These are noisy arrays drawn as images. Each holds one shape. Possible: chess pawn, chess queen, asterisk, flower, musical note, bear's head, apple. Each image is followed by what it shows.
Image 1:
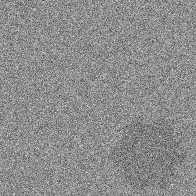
flower
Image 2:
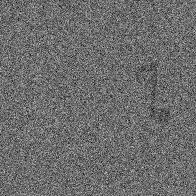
musical note
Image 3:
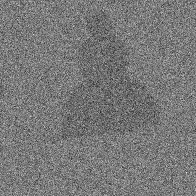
chess pawn
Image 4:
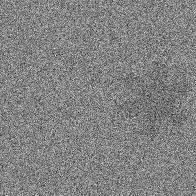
asterisk
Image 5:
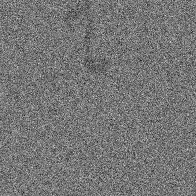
musical note
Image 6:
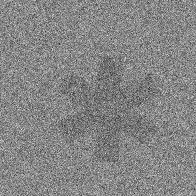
asterisk
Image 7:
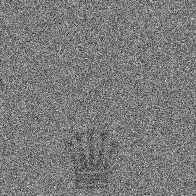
chess queen
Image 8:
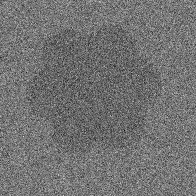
flower
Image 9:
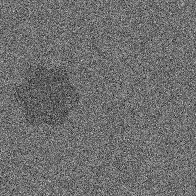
flower
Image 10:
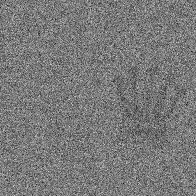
chess queen
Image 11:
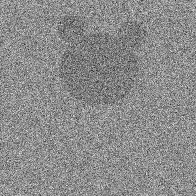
bear's head
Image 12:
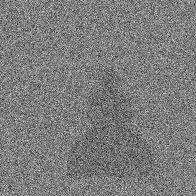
chess pawn
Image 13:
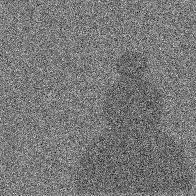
chess pawn
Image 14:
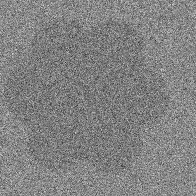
flower
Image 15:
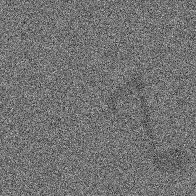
musical note
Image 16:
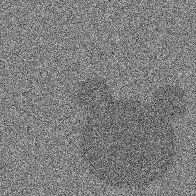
bear's head
